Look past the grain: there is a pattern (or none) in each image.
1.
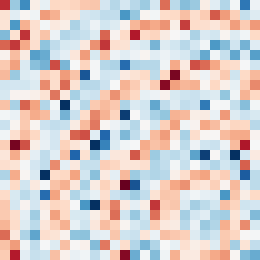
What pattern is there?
rings round one point
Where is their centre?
bottom right
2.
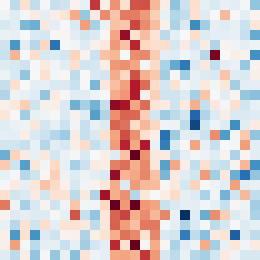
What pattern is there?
one vertical stripe
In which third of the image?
middle
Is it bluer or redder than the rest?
redder
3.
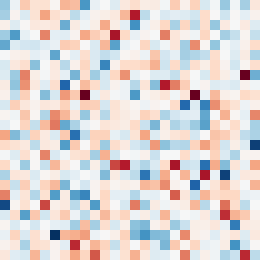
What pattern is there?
only noise
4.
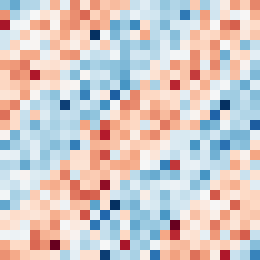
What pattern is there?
diagonal stripes
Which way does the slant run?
bottom left to top right
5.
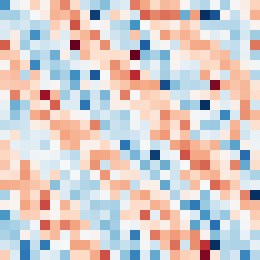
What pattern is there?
diagonal stripes
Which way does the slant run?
top left to bottom right
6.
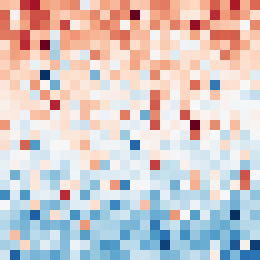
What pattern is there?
a smooth slope
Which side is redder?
top
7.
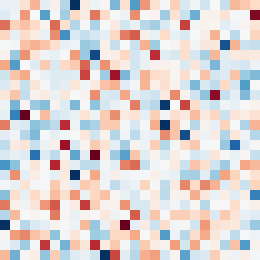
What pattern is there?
only noise
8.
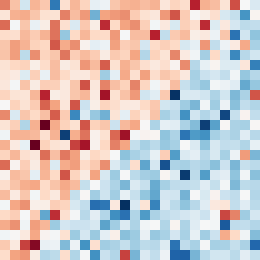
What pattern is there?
a sharp edge
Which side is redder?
top left
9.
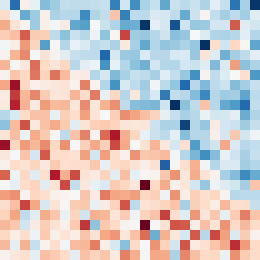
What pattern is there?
a sharp edge
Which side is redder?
bottom left
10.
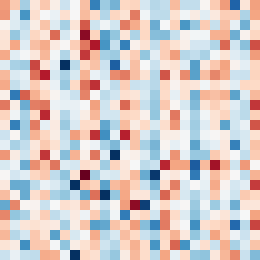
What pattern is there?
vertical stripes
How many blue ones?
6
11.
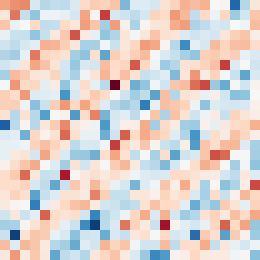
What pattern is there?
diagonal stripes
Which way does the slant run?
bottom left to top right
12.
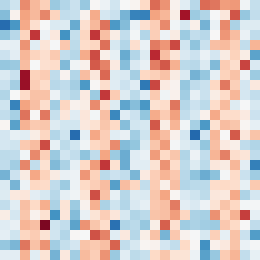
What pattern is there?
vertical stripes
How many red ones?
4
